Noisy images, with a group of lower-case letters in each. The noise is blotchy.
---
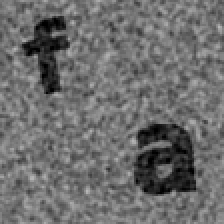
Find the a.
bottom right
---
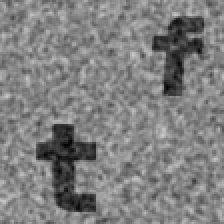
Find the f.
top right
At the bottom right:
nothing
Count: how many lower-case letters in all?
2
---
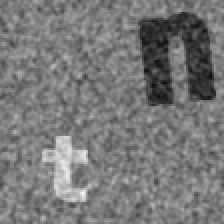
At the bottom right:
nothing
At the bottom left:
t
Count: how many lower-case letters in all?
2
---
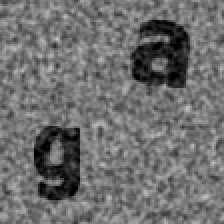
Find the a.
top right
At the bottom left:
g
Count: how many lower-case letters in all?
2
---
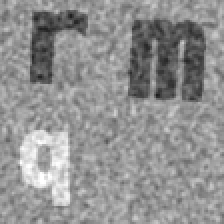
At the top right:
m
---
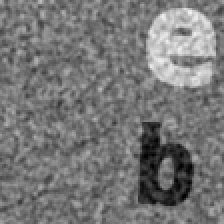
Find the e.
top right
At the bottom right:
b
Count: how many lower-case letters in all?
2
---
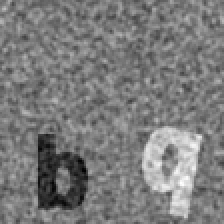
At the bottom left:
b
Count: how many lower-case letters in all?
2
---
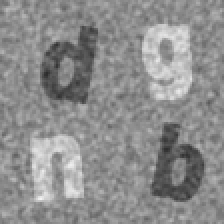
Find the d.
top left
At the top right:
g
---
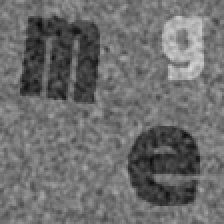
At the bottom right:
e
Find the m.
top left
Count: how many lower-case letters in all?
3
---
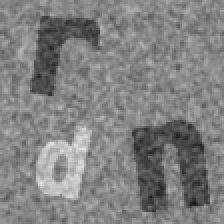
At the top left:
r
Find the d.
bottom left
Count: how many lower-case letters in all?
3
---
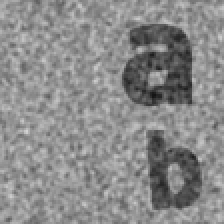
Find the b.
bottom right
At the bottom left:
nothing
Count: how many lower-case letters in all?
2
